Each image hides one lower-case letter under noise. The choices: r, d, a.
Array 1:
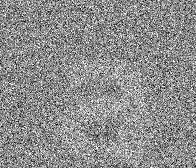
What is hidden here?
light a
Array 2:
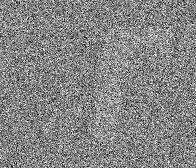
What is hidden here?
light r
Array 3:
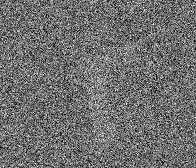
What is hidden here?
light r
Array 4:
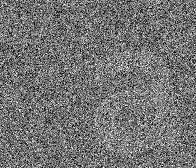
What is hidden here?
light a
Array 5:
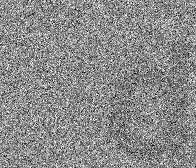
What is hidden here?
dark d
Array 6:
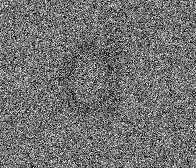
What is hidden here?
dark d
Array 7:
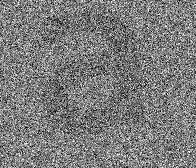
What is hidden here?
dark a
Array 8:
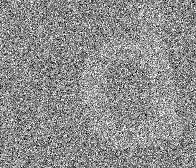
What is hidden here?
light d
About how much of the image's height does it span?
nearly all
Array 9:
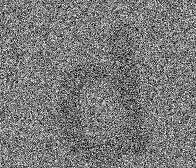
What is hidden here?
dark d
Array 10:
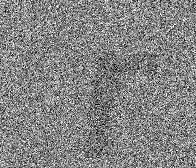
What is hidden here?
dark r
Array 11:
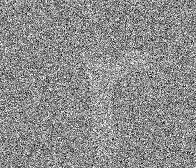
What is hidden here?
light r
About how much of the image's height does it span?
two thirds
